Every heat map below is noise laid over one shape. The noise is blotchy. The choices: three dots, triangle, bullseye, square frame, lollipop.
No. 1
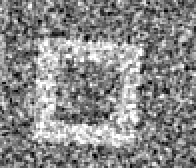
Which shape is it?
square frame
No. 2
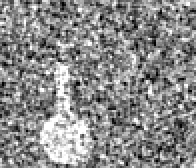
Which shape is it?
lollipop
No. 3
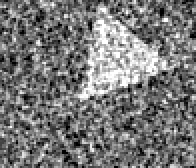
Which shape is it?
triangle
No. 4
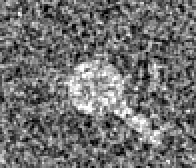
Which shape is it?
lollipop
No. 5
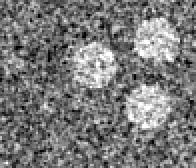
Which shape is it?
three dots
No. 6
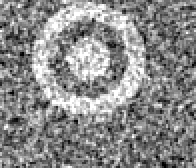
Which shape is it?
bullseye
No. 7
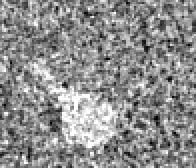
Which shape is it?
lollipop
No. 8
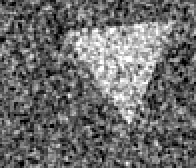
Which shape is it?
triangle
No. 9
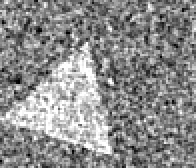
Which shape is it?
triangle
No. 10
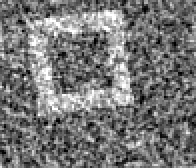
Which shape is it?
square frame
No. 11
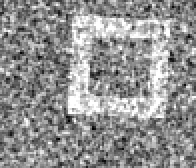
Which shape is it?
square frame
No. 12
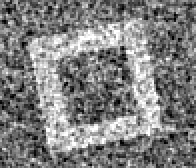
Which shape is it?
square frame
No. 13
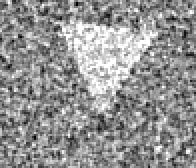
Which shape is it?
triangle
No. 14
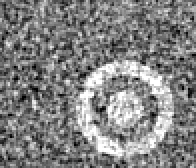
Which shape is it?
bullseye
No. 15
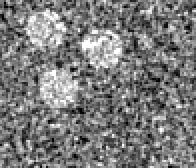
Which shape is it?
three dots
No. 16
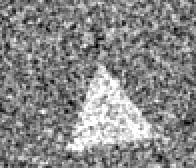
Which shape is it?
triangle
